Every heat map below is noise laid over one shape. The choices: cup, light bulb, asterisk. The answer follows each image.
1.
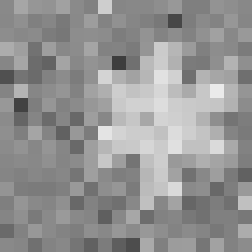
asterisk
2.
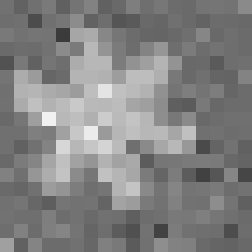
asterisk
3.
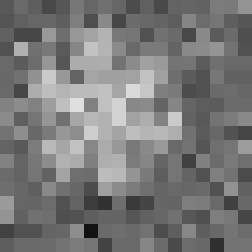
asterisk
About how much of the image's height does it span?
two thirds
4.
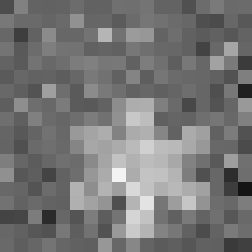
asterisk
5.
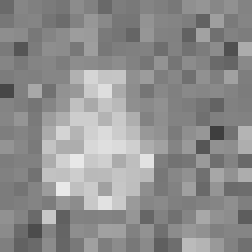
light bulb
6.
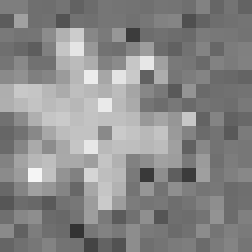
asterisk
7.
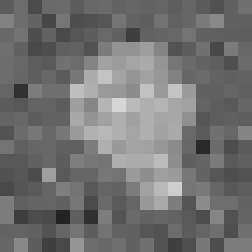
light bulb
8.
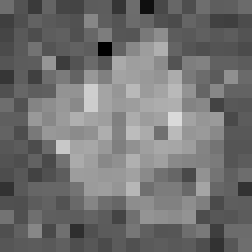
cup
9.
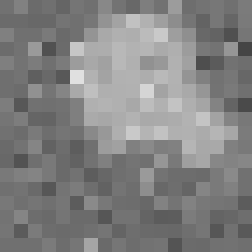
light bulb
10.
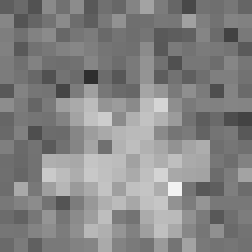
asterisk
